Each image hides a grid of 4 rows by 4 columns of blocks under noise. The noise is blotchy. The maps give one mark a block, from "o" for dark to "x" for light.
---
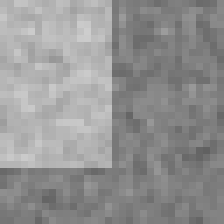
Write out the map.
xxoo
xxoo
xxoo
oooo
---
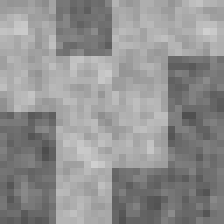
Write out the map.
xoxx
xxxo
oxxo
oxoo
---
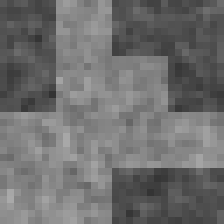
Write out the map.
oxoo
oxxo
xxxx
xxoo
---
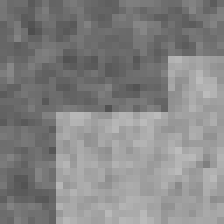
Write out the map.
oooo
ooox
oxxx
oxxx
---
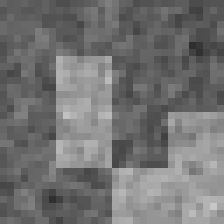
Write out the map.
oooo
oxoo
oxox
ooxx
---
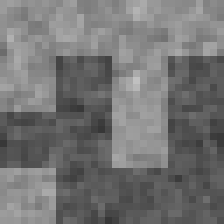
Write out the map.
xxxx
xoxo
ooxo
xooo
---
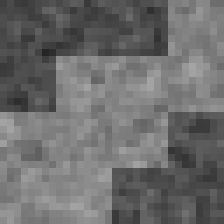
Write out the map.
ooox
oxxx
xxxo
xxoo
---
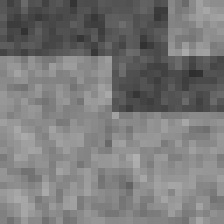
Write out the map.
ooox
xxoo
xxxx
xxxx
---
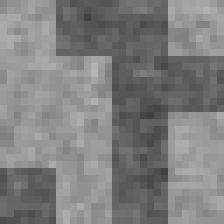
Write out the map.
xoox
xxoo
xxox
oxox
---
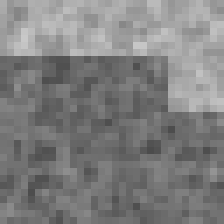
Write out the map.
xxxx
ooox
oooo
oooo
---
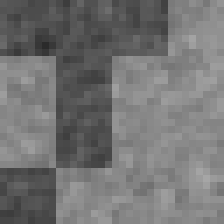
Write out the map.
ooox
xoxx
xoxx
oxxx
